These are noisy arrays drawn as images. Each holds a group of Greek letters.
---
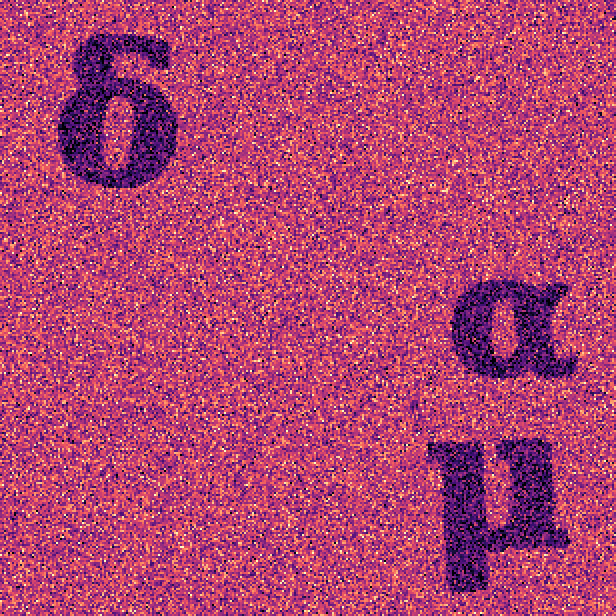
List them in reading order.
top left: delta; middle right: alpha; bottom right: mu
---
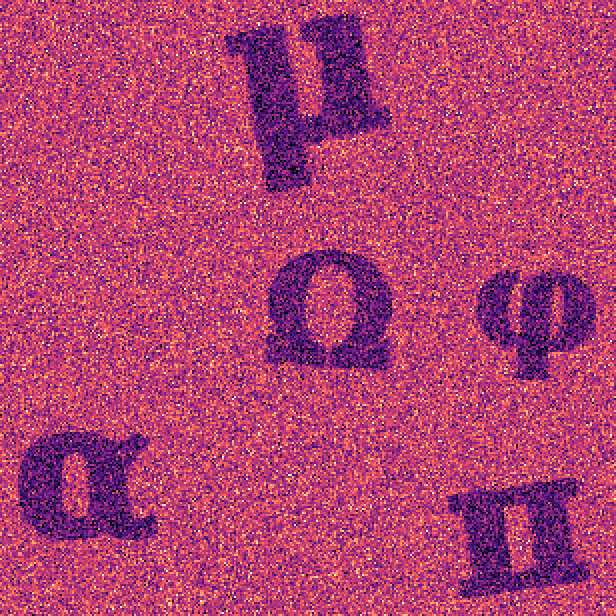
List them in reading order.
top middle: mu; centre: omega; middle right: phi; bottom left: alpha; bottom right: pi
